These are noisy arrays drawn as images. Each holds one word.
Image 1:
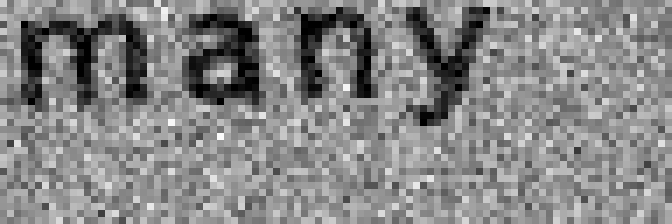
many
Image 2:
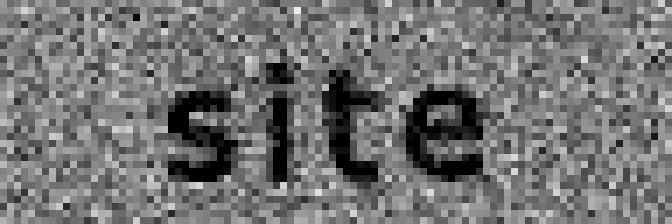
site
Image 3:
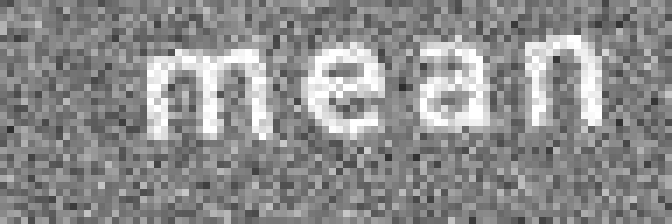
mean
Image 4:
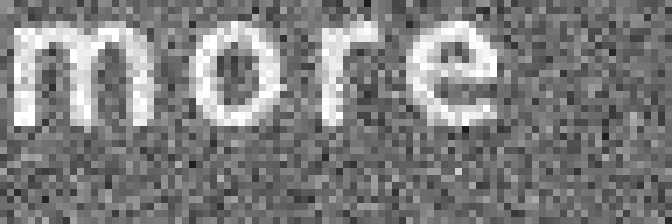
more
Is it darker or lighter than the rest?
lighter
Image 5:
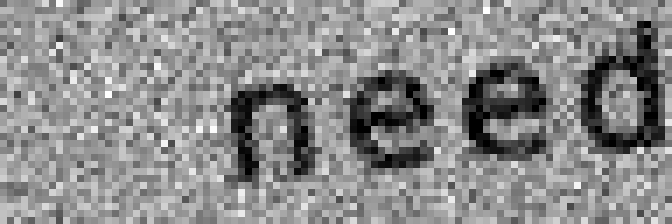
need
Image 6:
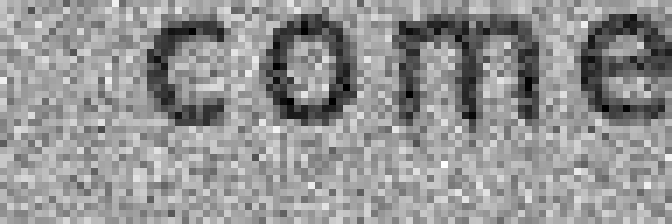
come
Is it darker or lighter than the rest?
darker
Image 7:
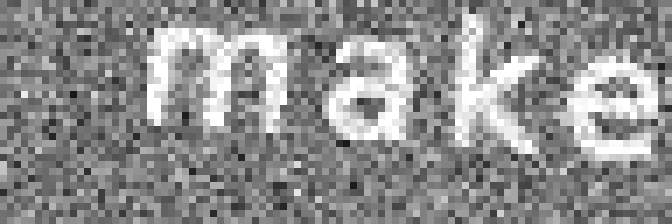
make
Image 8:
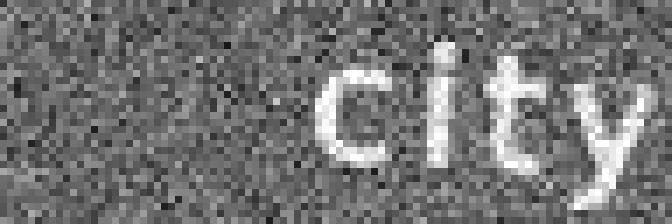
city
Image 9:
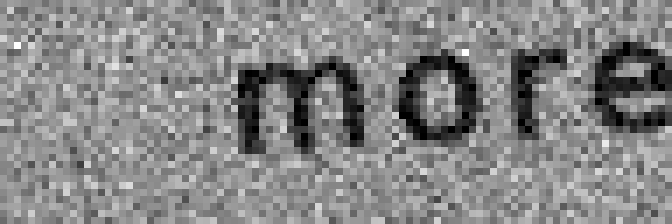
more
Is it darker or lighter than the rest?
darker
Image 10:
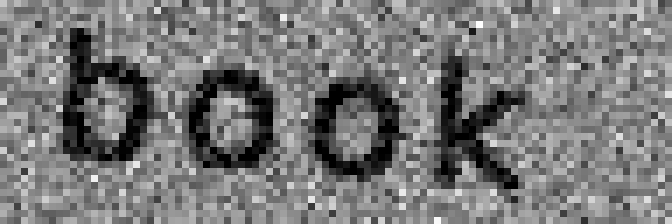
book
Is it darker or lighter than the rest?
darker
